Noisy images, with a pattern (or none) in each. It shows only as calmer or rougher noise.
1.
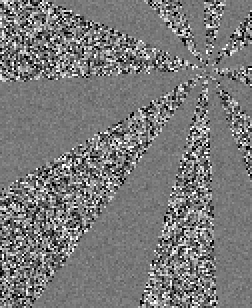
spokes from one point
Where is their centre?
top right
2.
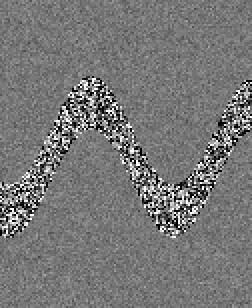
a wavy band
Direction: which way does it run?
left to right
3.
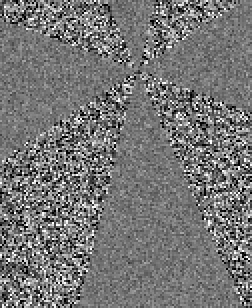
spokes from one point
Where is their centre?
top middle
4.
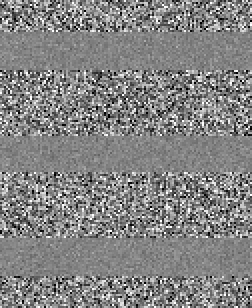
horizontal stripes
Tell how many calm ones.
3
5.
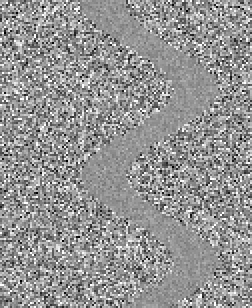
a wavy band
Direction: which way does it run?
top to bottom
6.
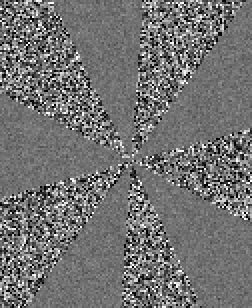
spokes from one point
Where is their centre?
centre
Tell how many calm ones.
5
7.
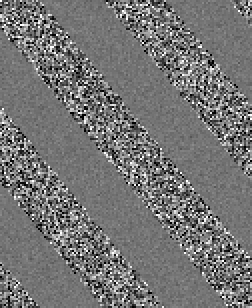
diagonal stripes
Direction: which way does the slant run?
top left to bottom right
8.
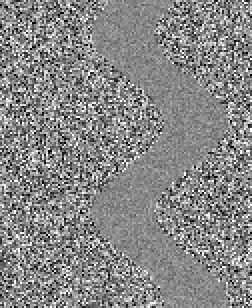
a wavy band
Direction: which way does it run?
top to bottom
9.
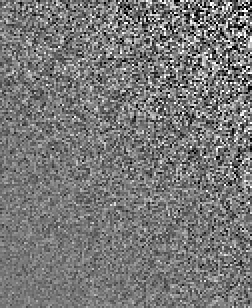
a smooth slope
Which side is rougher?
top right
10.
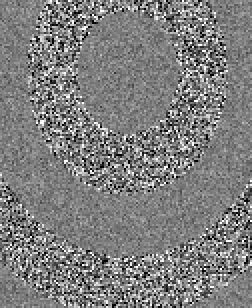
rings round one point
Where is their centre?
top middle
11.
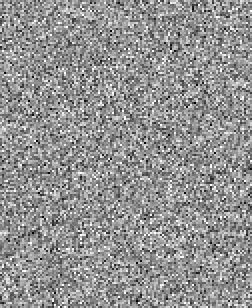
only noise
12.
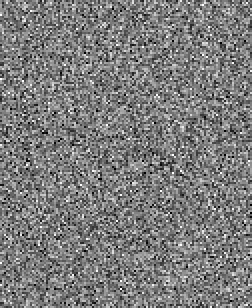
only noise
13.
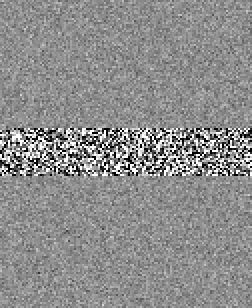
one horizontal stripe
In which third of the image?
middle
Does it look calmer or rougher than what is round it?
rougher
